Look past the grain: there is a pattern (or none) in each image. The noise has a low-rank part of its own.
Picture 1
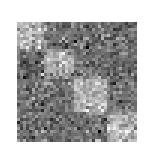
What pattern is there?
blocks along the diagonal
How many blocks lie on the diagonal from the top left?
4
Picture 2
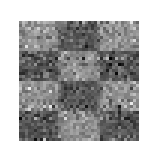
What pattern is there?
a checkerboard
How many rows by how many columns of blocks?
4 by 3
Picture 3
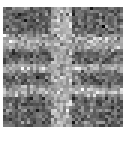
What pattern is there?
bands of rows crossing bands of columns
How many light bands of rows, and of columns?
3 and 1
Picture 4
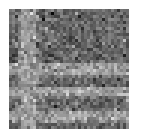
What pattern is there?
bands of rows crossing bands of columns
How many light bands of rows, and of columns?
3 and 1
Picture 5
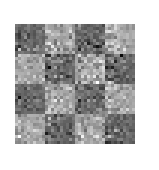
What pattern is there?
a checkerboard
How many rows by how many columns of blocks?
4 by 4
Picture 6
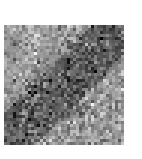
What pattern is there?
a diagonal band
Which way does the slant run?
bottom left to top right
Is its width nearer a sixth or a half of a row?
a half
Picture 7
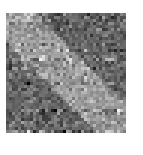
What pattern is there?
a diagonal band
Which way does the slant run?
top left to bottom right
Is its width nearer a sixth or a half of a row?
a half
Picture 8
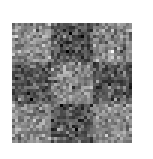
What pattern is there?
a checkerboard
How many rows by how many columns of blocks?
3 by 3
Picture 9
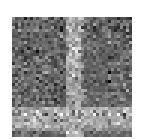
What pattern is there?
bands of rows crossing bands of columns
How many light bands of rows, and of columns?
1 and 1
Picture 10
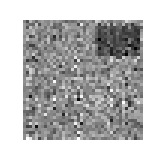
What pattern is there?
one block
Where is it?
top right
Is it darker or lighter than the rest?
darker
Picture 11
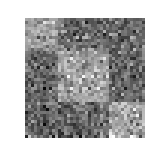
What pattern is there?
blocks along the diagonal
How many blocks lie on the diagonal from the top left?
3
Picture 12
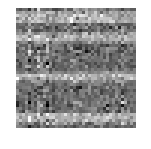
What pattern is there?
bands of rows
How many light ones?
4
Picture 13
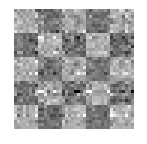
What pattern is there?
a checkerboard
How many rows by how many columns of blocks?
5 by 5
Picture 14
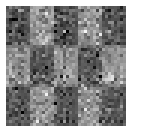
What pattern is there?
a checkerboard
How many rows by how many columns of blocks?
3 by 5
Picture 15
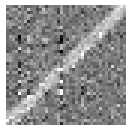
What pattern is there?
a diagonal band
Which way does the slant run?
bottom left to top right
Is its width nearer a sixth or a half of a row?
a sixth
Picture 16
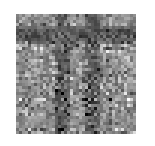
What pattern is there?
bands of rows crossing bands of columns
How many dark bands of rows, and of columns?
1 and 2
